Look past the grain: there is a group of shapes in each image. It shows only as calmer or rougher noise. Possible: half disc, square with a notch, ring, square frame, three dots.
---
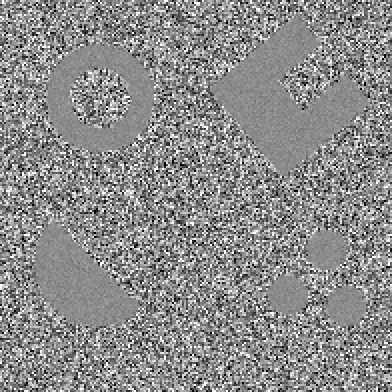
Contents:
top left: ring; top right: square with a notch; bottom left: half disc; bottom right: three dots
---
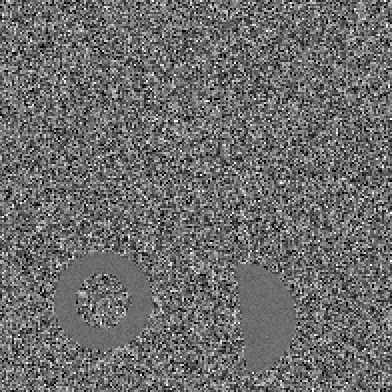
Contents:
bottom left: ring; bottom right: half disc
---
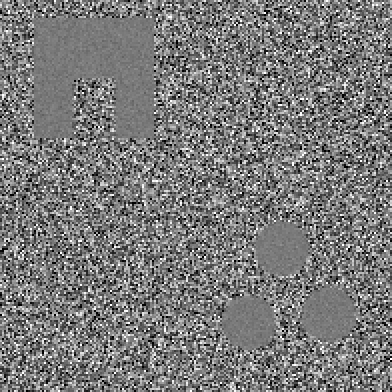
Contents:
top left: square with a notch; bottom right: three dots
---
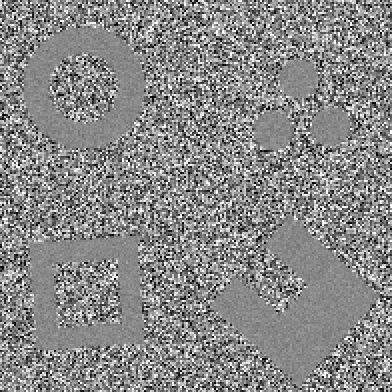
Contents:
top left: ring; top right: three dots; bottom left: square frame; bottom right: square with a notch
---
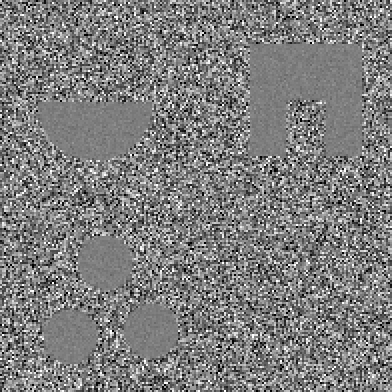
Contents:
top left: half disc; top right: square with a notch; bottom left: three dots
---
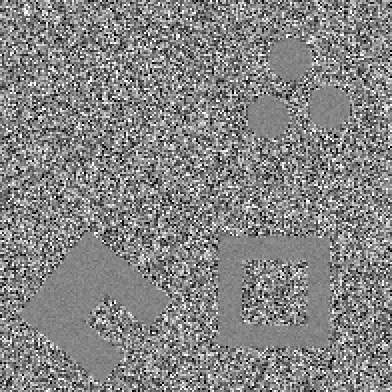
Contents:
top right: three dots; bottom left: square with a notch; bottom right: square frame
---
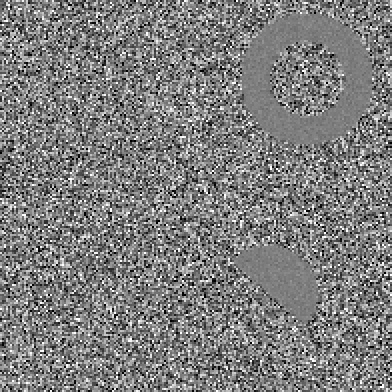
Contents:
top right: ring; bottom right: half disc
